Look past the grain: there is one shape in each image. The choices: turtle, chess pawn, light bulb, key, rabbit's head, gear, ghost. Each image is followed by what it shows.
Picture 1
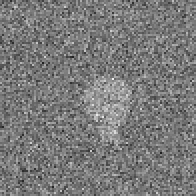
light bulb
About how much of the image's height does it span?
a third
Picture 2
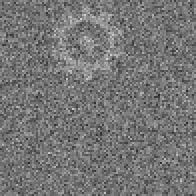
gear
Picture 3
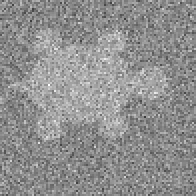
turtle
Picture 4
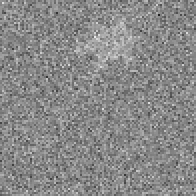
turtle
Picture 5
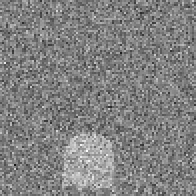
ghost
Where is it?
bottom middle
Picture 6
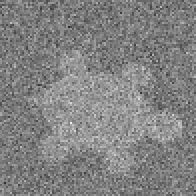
turtle
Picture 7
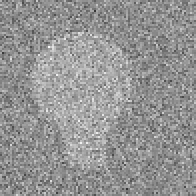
light bulb
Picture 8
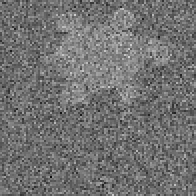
turtle
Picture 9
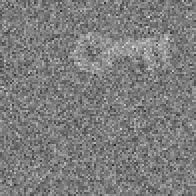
key
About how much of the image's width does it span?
half
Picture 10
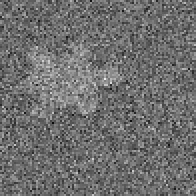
turtle
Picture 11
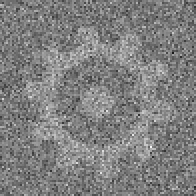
gear
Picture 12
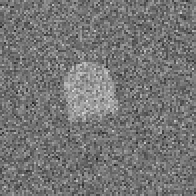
ghost
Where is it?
centre
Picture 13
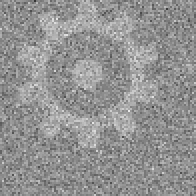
gear
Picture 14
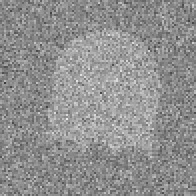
ghost
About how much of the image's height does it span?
two thirds
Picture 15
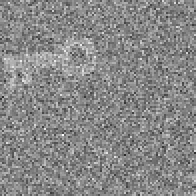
key
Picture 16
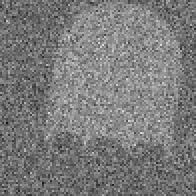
ghost
